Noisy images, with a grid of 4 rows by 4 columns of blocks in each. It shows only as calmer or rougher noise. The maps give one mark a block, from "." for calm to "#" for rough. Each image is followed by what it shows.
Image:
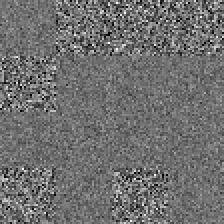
.###
#...
....
#.#.
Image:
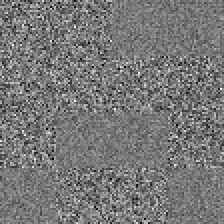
##..
####
#..#
.##.
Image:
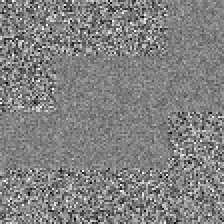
###.
#...
...#
####
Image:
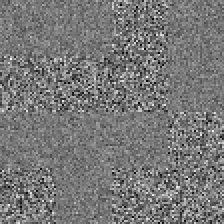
..#.
###.
...#
#.##
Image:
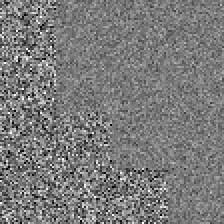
#...
#...
##..
###.
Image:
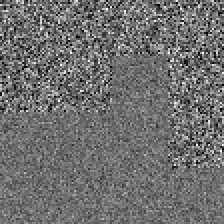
####
##.#
...#
....
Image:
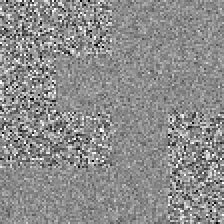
##..
#...
##.#
...#
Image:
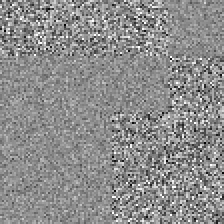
###.
...#
..##
..##
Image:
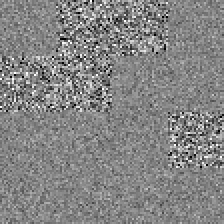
.##.
##..
...#
....
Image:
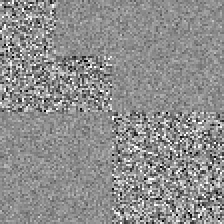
#...
##..
..##
..##
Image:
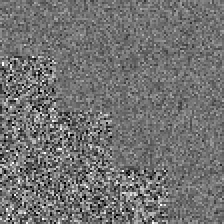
....
#...
##..
###.
